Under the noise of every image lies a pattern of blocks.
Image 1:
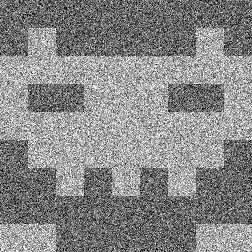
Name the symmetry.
left and right mirror each other
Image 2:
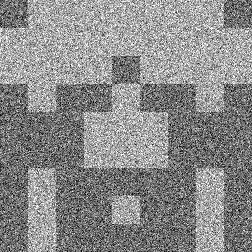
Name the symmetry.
left and right mirror each other
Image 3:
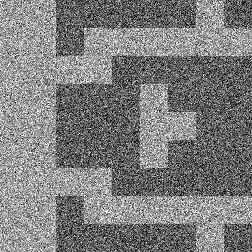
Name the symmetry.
top and bottom mirror each other
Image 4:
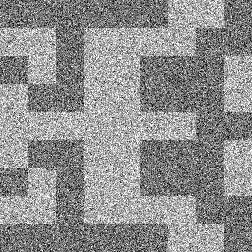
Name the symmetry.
top and bottom mirror each other
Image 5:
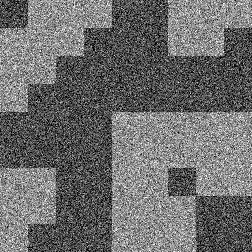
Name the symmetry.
mirrored about the diagonal from the top left
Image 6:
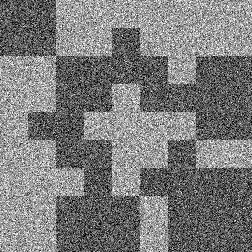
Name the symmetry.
mirrored about the diagonal from the top left
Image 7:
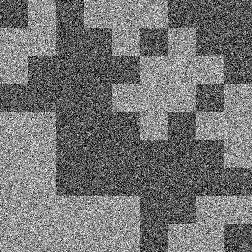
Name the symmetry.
mirrored about the diagonal from the bottom left
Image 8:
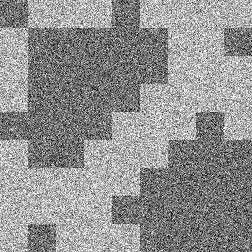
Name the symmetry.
mirrored about the diagonal from the top left
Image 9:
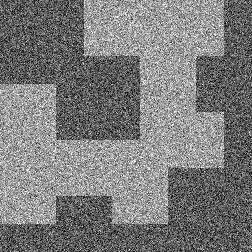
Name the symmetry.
mirrored about the diagonal from the top left
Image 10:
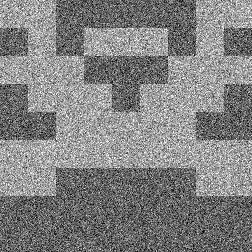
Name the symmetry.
left and right mirror each other
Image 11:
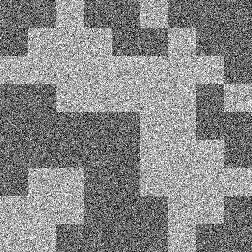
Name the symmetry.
mirrored about the diagonal from the bottom left
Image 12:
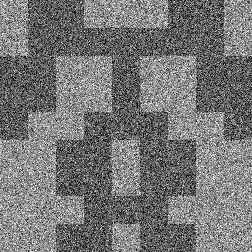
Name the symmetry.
left and right mirror each other
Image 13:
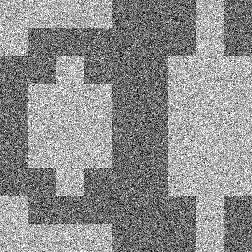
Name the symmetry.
top and bottom mirror each other
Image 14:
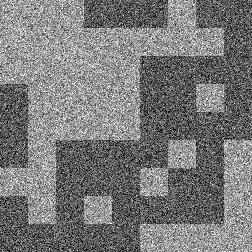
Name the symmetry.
mirrored about the diagonal from the top left
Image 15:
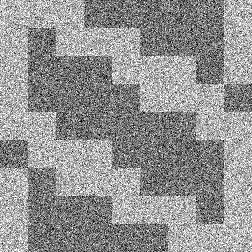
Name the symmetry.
the same after a half turn
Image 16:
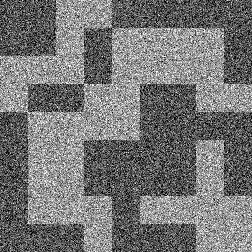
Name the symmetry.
mirrored about the diagonal from the top left
